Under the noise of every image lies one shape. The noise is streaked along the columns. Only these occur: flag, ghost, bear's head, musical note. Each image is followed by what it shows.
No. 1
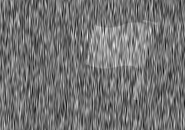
flag
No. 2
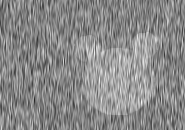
bear's head
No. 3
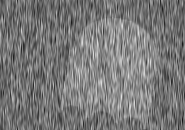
ghost
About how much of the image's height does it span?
nearly all
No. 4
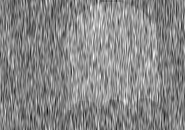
ghost
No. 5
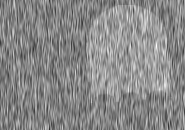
ghost
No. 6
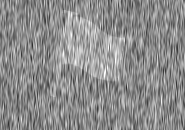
flag
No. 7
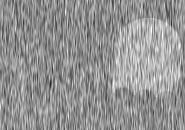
ghost
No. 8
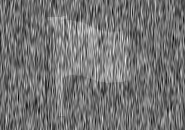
flag
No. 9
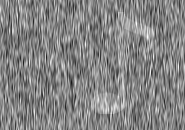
musical note
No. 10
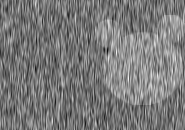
bear's head
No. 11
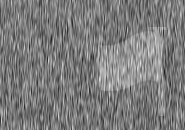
flag
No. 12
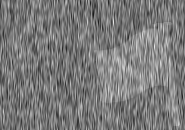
flag
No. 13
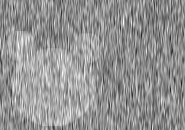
bear's head
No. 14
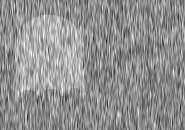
ghost
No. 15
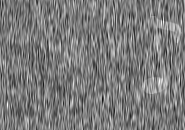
musical note
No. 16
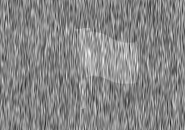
flag
